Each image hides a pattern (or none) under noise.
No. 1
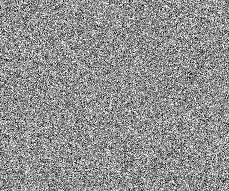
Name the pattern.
only noise
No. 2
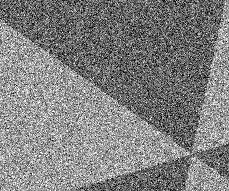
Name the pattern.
spokes from one point
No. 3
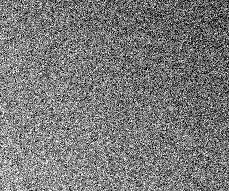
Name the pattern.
a smooth slope
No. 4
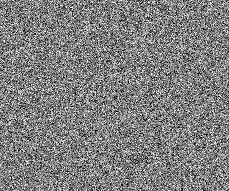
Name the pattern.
only noise
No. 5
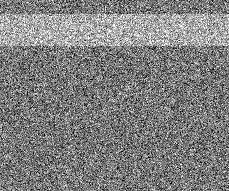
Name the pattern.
one horizontal stripe
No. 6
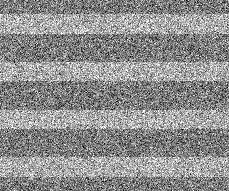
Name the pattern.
horizontal stripes
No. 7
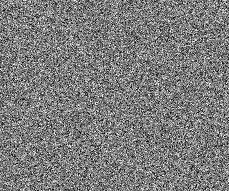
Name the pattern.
only noise
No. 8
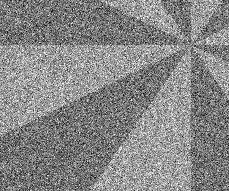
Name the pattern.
spokes from one point
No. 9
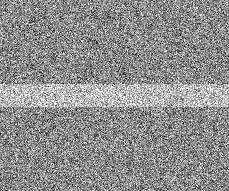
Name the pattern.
one horizontal stripe
